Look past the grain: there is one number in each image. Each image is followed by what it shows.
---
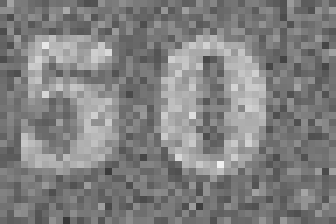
50
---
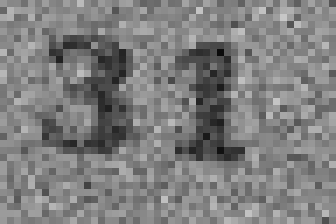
31
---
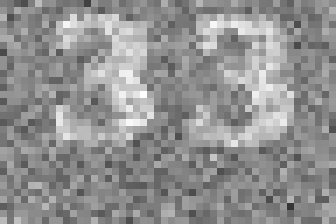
33
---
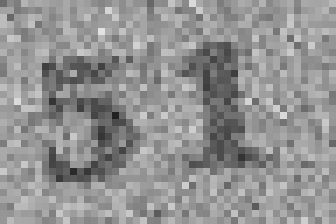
51
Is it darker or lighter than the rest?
darker
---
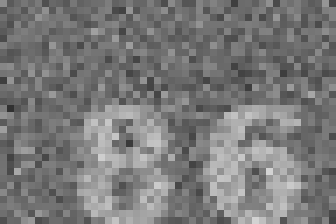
86
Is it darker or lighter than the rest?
lighter
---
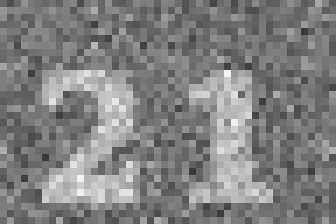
21
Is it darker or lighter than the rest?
lighter
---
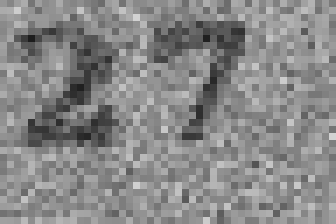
27
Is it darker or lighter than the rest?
darker
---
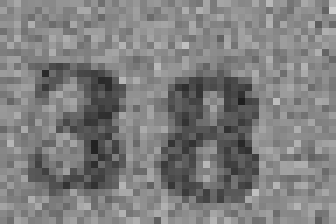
38
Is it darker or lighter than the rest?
darker
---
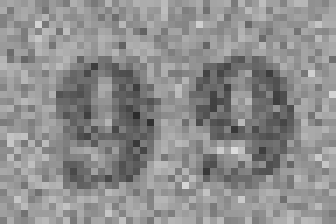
99
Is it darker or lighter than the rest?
darker
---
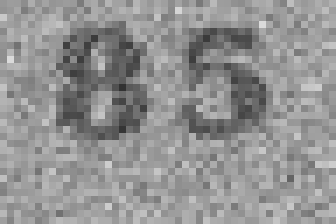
85
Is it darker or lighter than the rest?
darker
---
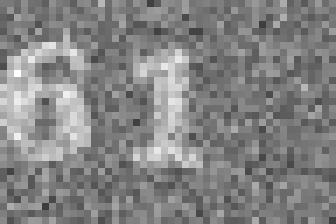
61
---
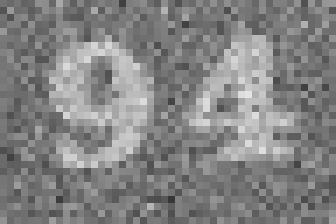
94
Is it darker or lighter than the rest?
lighter
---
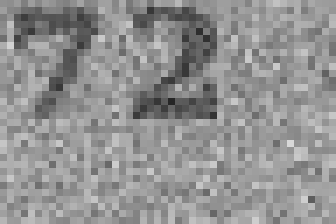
72
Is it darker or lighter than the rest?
darker
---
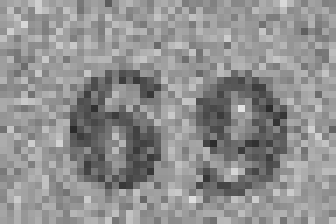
69
